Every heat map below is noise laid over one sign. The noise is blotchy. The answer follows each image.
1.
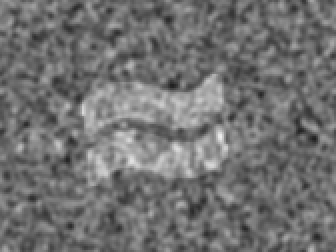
approximately sign
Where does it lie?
centre
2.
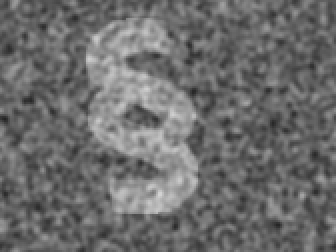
section sign
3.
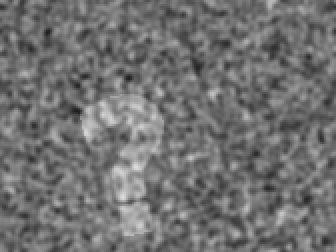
question mark
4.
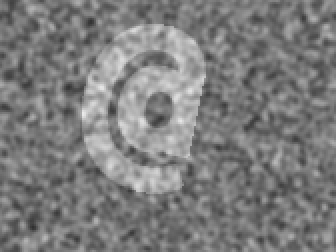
at sign
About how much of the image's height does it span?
two thirds
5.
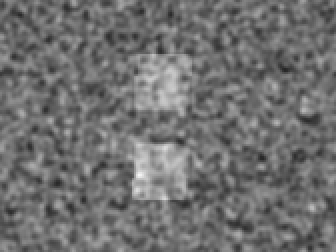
colon
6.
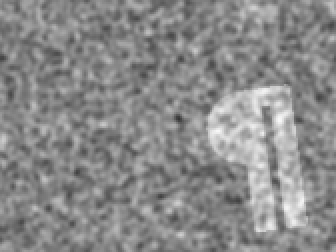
pilcrow
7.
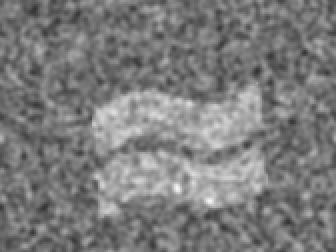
approximately sign
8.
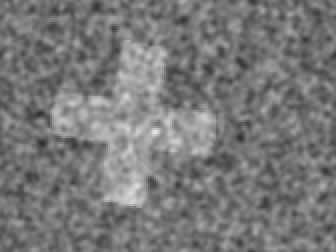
plus sign
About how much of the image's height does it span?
two thirds
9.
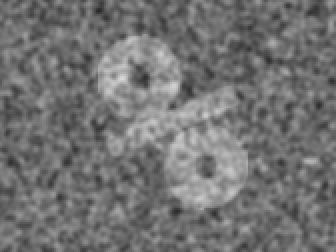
percent sign
